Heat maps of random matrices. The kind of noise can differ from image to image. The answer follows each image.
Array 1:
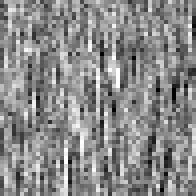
streaked along the columns
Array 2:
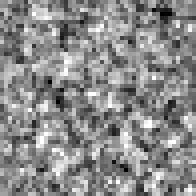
blotchy
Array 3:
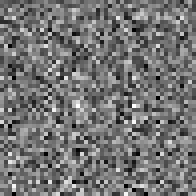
low rank plus noise
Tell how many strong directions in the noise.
three or four
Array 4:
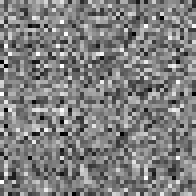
low rank plus noise
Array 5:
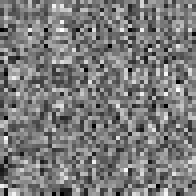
low rank plus noise
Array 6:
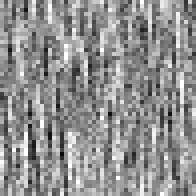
streaked along the columns
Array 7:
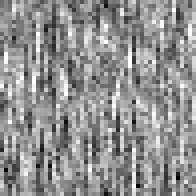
streaked along the columns
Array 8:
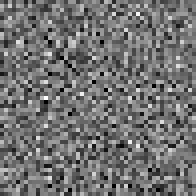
low rank plus noise
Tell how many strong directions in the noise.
five to eight
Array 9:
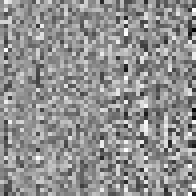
columns of uneven size
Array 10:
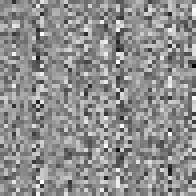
columns of uneven size
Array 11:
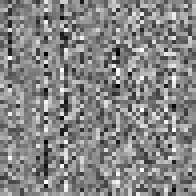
columns of uneven size
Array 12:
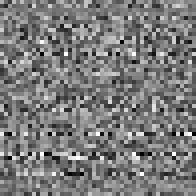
rows of uneven size
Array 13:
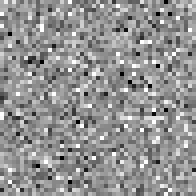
heavy tails
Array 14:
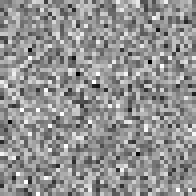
independent entries
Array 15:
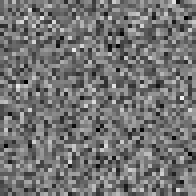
independent entries
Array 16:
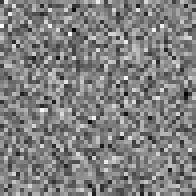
independent entries
